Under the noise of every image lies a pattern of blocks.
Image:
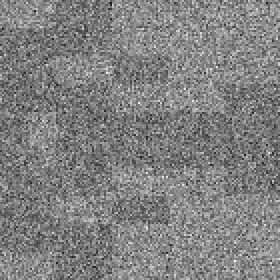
top and bottom mirror each other
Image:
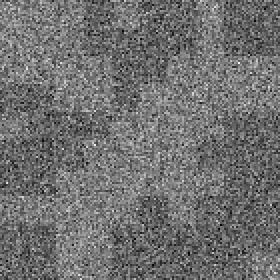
mirrored about the diagonal from the top left
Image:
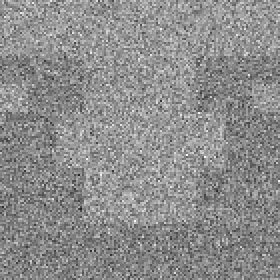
left and right mirror each other
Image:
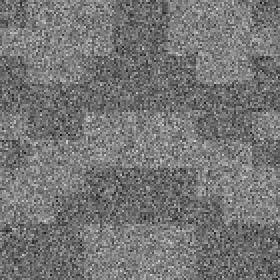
left and right mirror each other
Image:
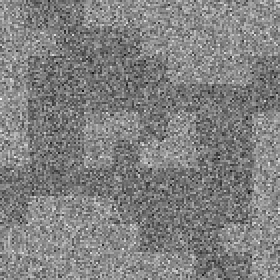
the same after a half turn
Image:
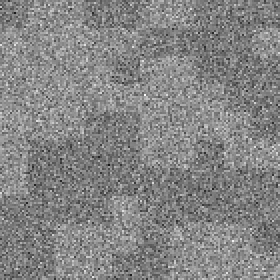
no symmetry
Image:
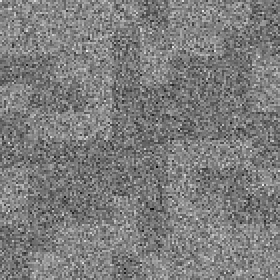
the same after a half turn
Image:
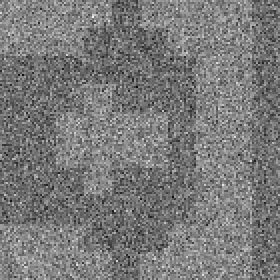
top and bottom mirror each other
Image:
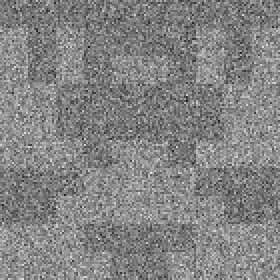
left and right mirror each other
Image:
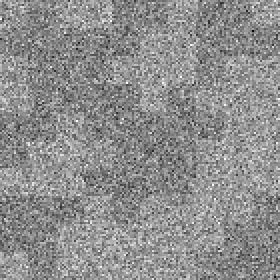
mirrored about the diagonal from the top left
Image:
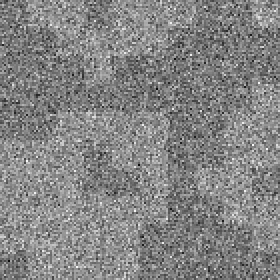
mirrored about the diagonal from the bottom left
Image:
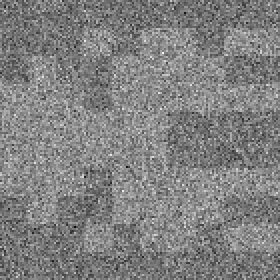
top and bottom mirror each other
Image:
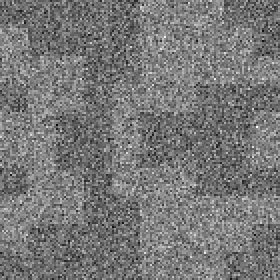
top and bottom mirror each other
